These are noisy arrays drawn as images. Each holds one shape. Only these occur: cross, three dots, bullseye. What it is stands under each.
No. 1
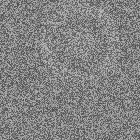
bullseye
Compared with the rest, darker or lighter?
lighter
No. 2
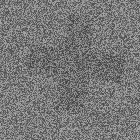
cross
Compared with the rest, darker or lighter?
darker
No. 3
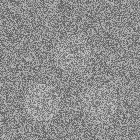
three dots
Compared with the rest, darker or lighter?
lighter
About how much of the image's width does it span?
two thirds
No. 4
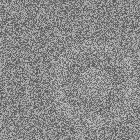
bullseye
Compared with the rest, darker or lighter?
lighter
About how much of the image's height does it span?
two thirds
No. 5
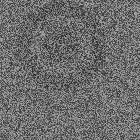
bullseye
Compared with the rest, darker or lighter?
darker
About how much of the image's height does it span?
two thirds
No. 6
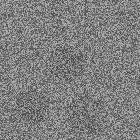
three dots
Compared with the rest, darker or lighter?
darker
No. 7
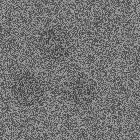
three dots
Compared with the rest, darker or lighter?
darker
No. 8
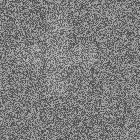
cross
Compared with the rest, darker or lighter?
lighter
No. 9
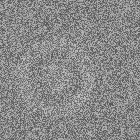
bullseye
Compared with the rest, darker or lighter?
lighter
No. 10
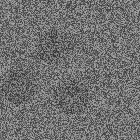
three dots
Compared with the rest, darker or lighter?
darker
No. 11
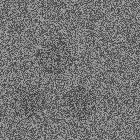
three dots
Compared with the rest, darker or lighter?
darker
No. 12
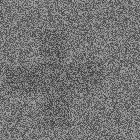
cross
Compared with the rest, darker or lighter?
darker
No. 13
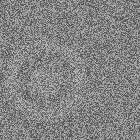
bullseye
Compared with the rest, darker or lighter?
lighter
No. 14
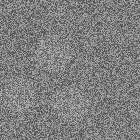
three dots
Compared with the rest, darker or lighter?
lighter
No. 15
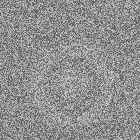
bullseye
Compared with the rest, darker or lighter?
lighter
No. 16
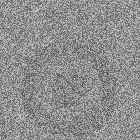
bullseye
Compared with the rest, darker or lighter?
darker
